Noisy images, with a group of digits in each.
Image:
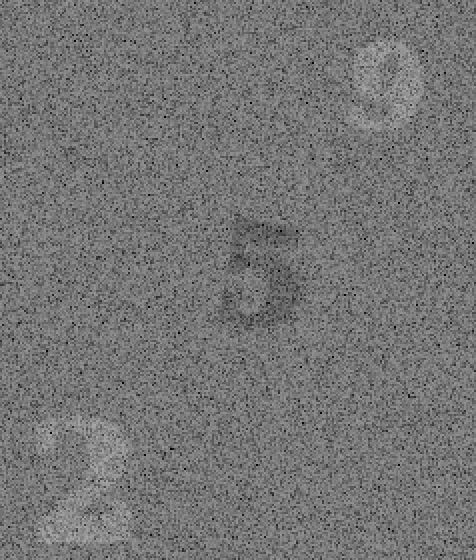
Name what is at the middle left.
nothing
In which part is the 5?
centre
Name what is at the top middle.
nothing
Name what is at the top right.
9
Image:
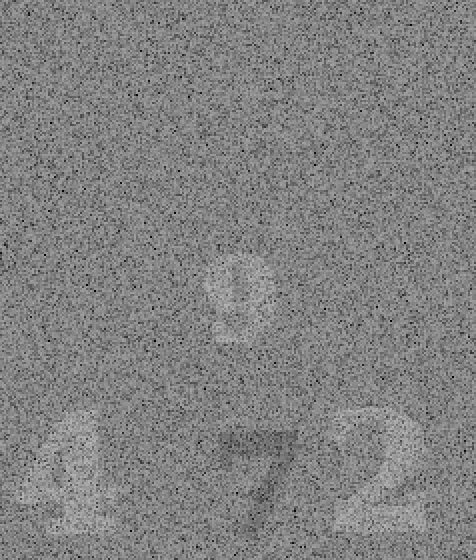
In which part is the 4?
bottom left
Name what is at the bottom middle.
7
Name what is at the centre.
9
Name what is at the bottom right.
2
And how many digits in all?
4
